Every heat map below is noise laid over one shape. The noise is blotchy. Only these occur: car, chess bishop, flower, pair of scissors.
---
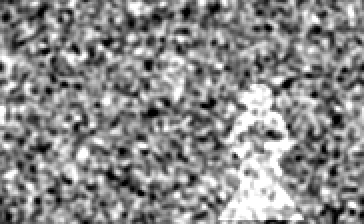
chess bishop
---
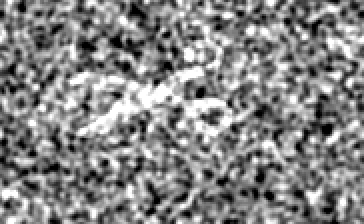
pair of scissors
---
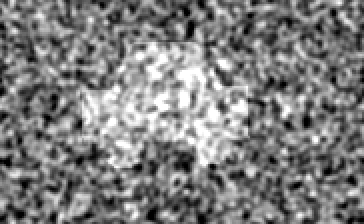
car
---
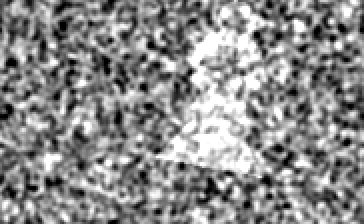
chess bishop
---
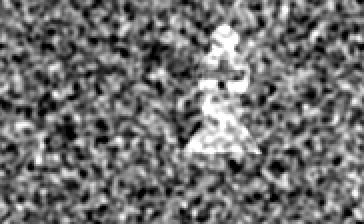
chess bishop
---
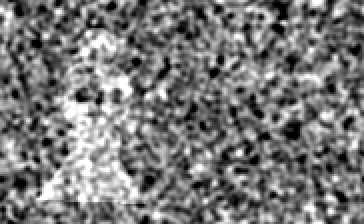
chess bishop
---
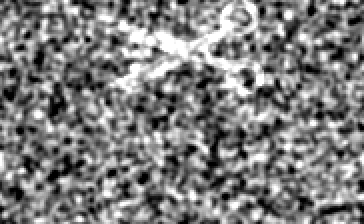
pair of scissors
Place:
top middle
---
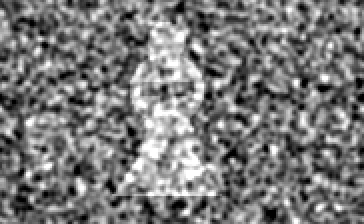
chess bishop
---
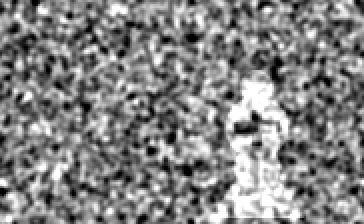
chess bishop
